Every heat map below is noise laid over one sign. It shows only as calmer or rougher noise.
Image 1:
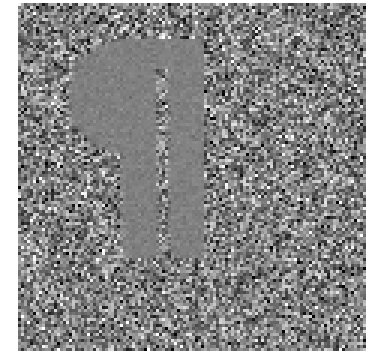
pilcrow
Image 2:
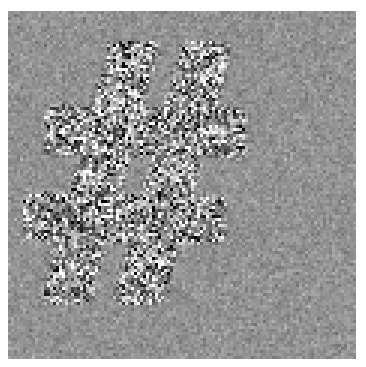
hash sign
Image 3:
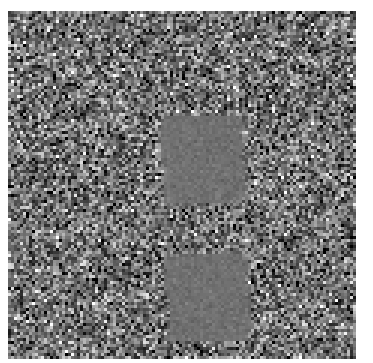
colon
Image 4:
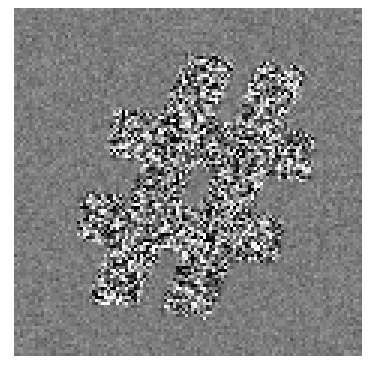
hash sign
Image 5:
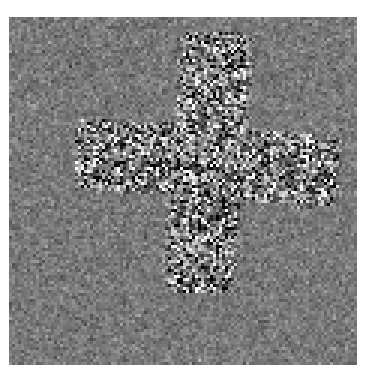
plus sign
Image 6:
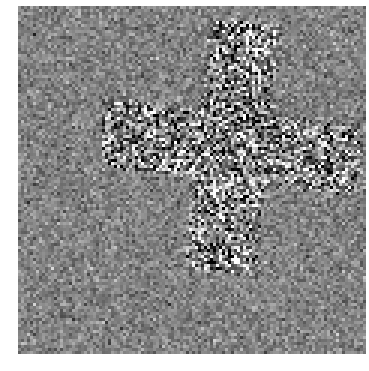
plus sign
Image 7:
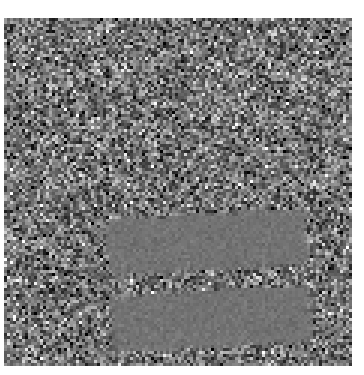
equals sign
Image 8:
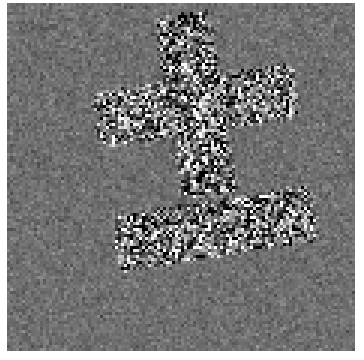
plus-minus sign
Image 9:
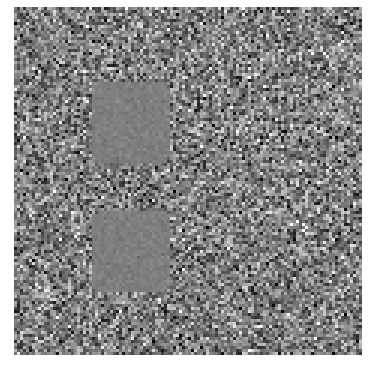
colon
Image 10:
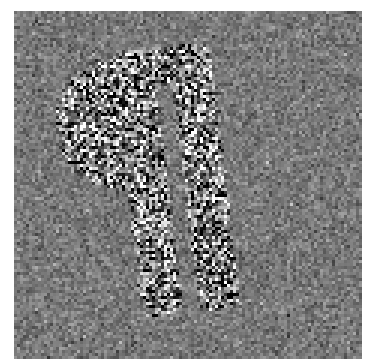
pilcrow
